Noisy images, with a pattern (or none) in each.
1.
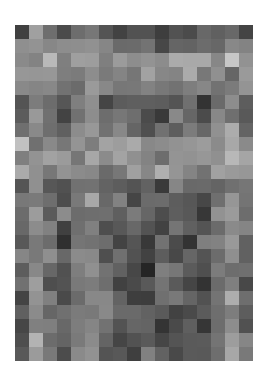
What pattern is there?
bands of rows crossing bands of columns
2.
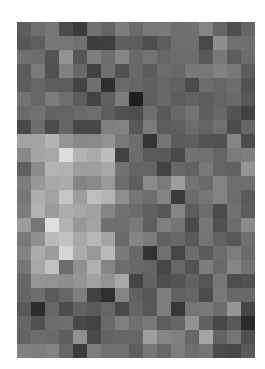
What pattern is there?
one block
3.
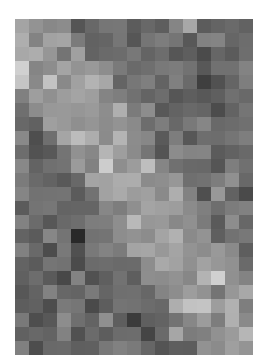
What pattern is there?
a diagonal band
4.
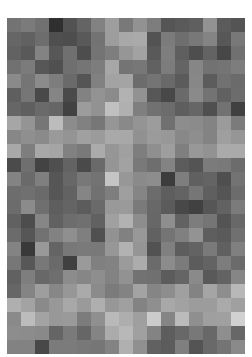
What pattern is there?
bands of rows crossing bands of columns
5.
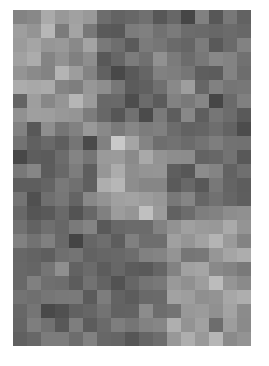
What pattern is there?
blocks along the diagonal
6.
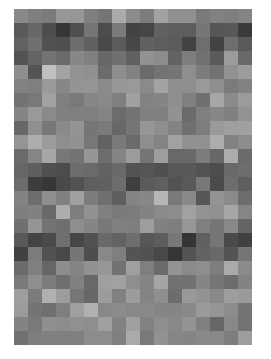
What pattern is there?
bands of rows
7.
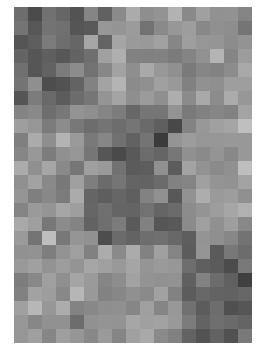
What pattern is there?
blocks along the diagonal
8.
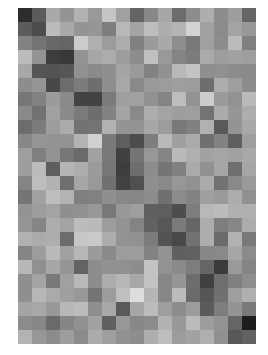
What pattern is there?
blocks along the diagonal
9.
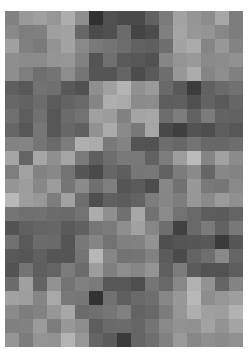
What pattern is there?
a checkerboard
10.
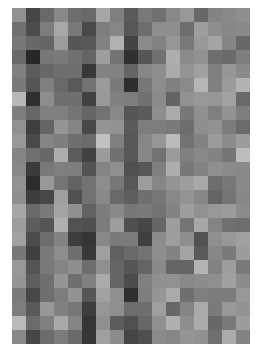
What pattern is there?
bands of columns
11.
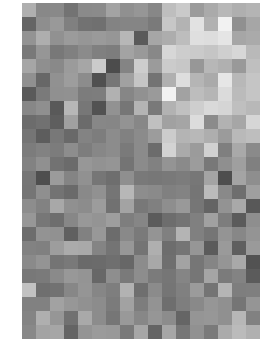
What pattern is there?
one block
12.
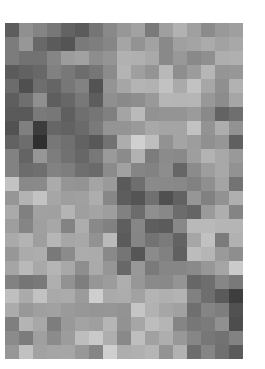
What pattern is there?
blocks along the diagonal
